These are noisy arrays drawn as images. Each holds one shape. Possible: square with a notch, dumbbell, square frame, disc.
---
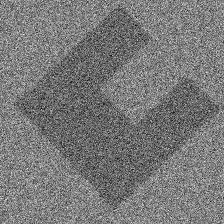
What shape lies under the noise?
square with a notch
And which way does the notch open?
up and right
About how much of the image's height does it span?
nearly all
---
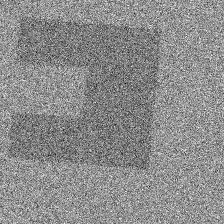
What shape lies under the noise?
square with a notch
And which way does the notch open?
left
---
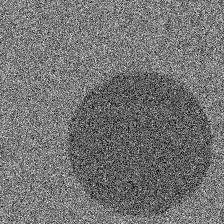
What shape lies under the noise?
disc
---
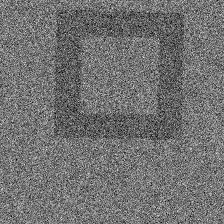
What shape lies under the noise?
square frame
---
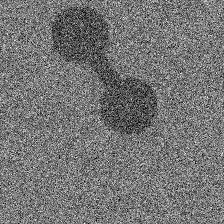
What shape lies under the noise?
dumbbell
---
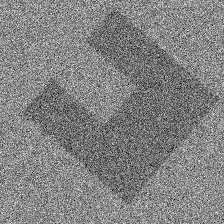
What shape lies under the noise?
square with a notch
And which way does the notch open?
up and left
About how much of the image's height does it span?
nearly all
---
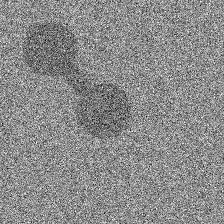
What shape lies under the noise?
dumbbell
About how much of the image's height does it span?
half
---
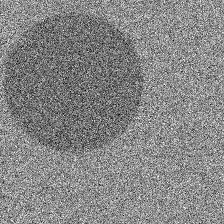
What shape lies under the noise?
disc
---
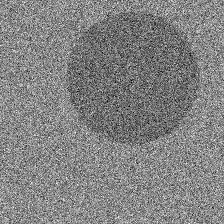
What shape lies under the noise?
disc
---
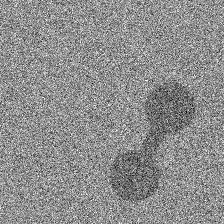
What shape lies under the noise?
dumbbell
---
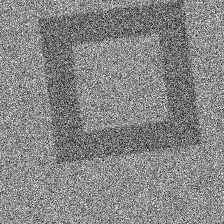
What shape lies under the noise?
square frame
